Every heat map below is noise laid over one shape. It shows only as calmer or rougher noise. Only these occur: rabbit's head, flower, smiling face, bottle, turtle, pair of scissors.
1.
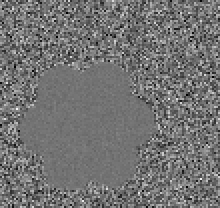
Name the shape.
flower
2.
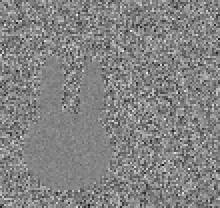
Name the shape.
rabbit's head
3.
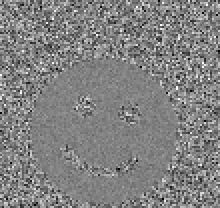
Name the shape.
smiling face
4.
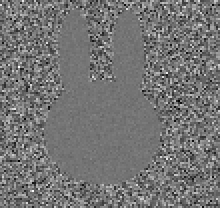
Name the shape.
rabbit's head
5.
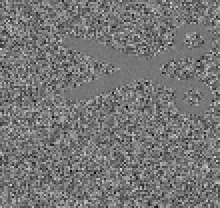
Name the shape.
pair of scissors
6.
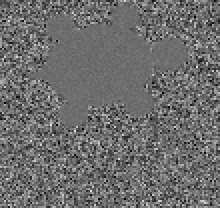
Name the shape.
turtle
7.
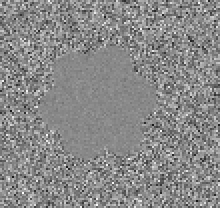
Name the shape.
flower
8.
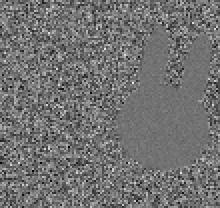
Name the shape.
rabbit's head
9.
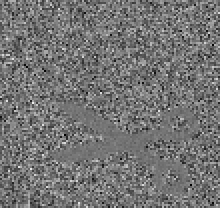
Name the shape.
pair of scissors
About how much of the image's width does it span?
two thirds
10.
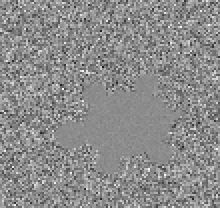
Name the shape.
turtle
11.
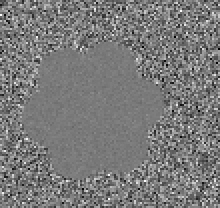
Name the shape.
flower
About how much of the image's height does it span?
two thirds
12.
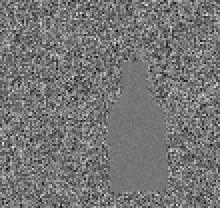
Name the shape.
bottle
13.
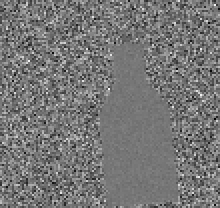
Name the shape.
bottle
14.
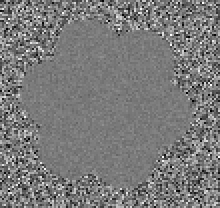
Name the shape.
flower
